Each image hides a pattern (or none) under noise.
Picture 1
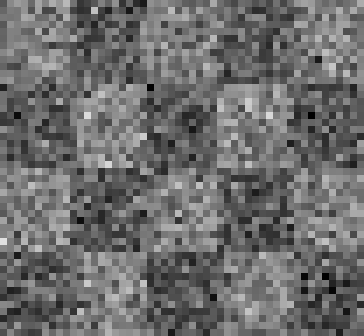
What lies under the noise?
a checkerboard
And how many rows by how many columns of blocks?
4 by 5
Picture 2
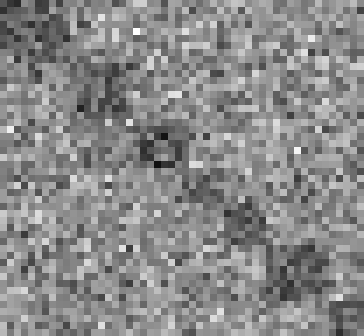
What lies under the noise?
blocks along the diagonal
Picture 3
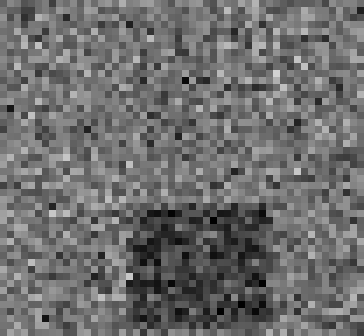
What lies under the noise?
one block
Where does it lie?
bottom middle
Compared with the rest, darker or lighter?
darker
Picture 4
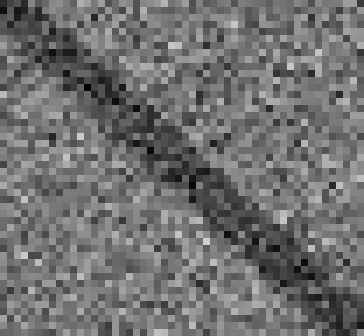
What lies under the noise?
a diagonal band
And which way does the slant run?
top left to bottom right
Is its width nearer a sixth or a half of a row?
a sixth
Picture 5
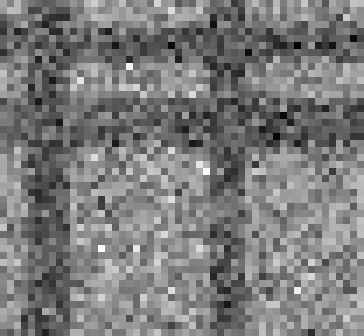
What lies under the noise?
bands of rows crossing bands of columns
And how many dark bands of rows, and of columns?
2 and 2
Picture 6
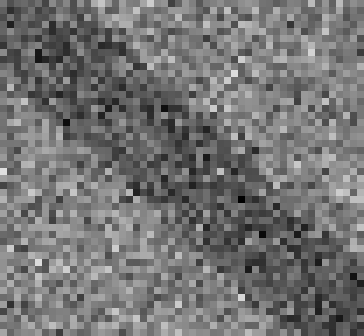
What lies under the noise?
a diagonal band
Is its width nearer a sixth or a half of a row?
a half
